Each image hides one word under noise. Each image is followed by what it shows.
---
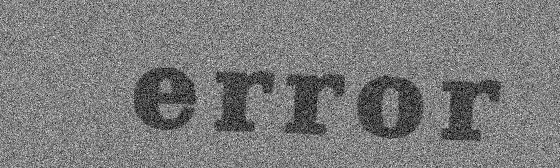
error
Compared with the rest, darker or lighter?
darker
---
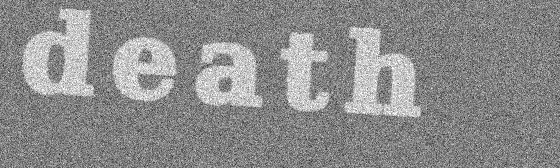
death
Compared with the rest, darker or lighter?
lighter
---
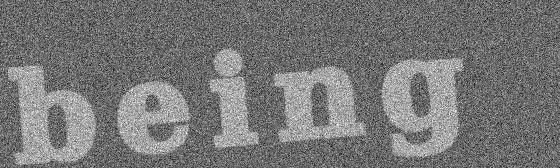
being
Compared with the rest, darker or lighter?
lighter
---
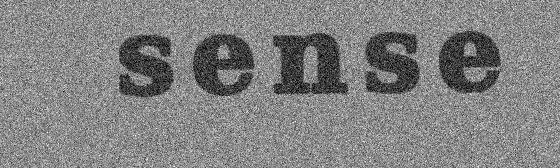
sense
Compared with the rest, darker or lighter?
darker
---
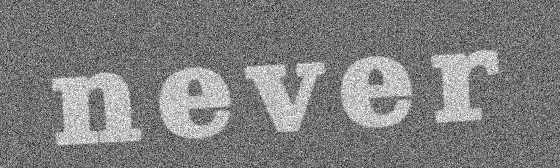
never
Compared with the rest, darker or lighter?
lighter
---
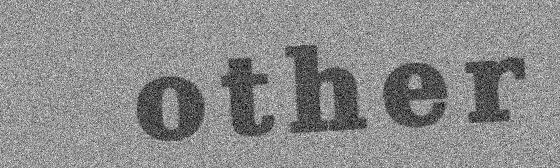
other
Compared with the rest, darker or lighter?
darker
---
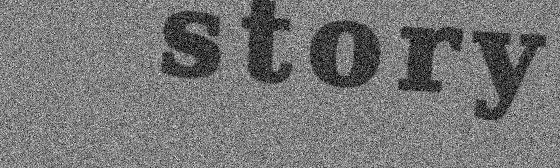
story
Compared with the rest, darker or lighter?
darker
